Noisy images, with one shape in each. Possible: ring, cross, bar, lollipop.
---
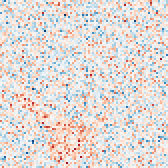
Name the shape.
lollipop
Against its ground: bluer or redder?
redder
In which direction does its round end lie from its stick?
down and right
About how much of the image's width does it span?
half
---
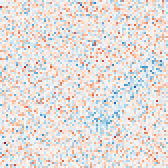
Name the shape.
bar
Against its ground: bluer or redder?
bluer
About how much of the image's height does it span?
half
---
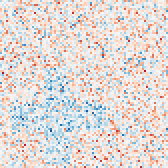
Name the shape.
cross
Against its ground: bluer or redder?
bluer
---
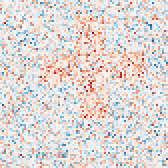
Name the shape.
cross
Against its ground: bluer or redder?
redder
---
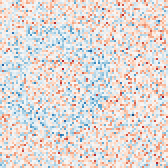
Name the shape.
ring
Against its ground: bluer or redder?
bluer
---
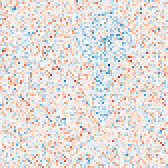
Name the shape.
lollipop
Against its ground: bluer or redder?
bluer
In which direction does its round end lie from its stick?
up
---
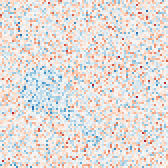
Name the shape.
lollipop
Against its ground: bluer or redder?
bluer
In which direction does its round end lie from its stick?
up and left
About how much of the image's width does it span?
half
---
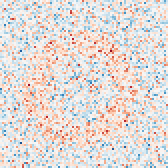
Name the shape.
ring
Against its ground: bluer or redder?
redder
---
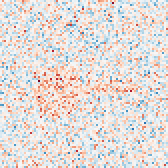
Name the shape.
lollipop
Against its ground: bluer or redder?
redder
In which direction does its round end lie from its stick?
left
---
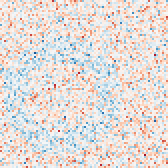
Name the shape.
ring
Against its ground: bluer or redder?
bluer
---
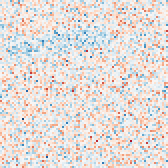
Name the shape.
bar
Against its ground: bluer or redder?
bluer
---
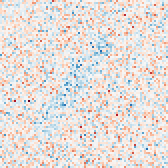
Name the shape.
bar
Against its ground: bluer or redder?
bluer
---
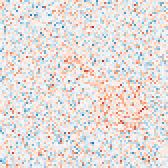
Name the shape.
lollipop
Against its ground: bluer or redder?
redder
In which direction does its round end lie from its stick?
down and right
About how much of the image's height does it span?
half
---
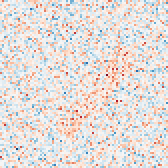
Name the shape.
bar
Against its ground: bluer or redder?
redder
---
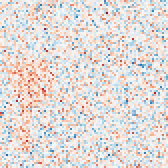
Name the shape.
lollipop
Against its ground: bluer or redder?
redder
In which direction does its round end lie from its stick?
up
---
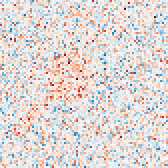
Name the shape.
lollipop
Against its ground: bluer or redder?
redder
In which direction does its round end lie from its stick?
up and right
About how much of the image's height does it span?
half
